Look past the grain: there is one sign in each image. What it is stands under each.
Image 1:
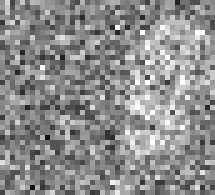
section sign
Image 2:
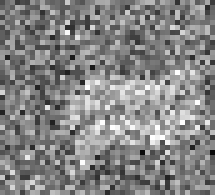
approximately sign
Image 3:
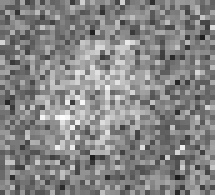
hash sign
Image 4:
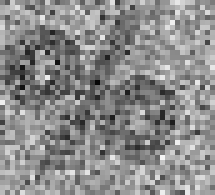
percent sign
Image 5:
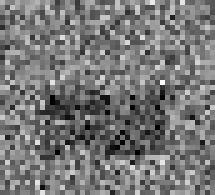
approximately sign
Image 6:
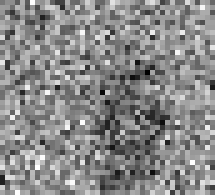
section sign
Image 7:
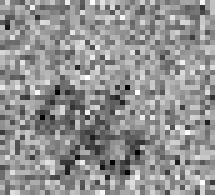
percent sign
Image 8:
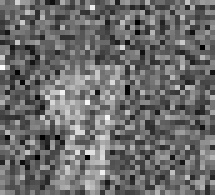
pilcrow
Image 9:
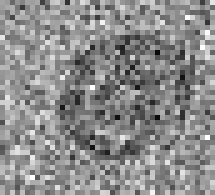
at sign
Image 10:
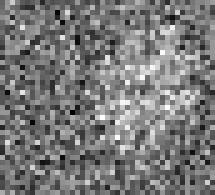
hash sign
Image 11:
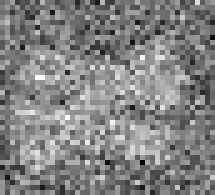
not-equal sign
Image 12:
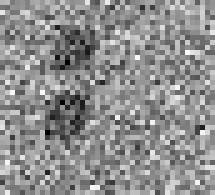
colon
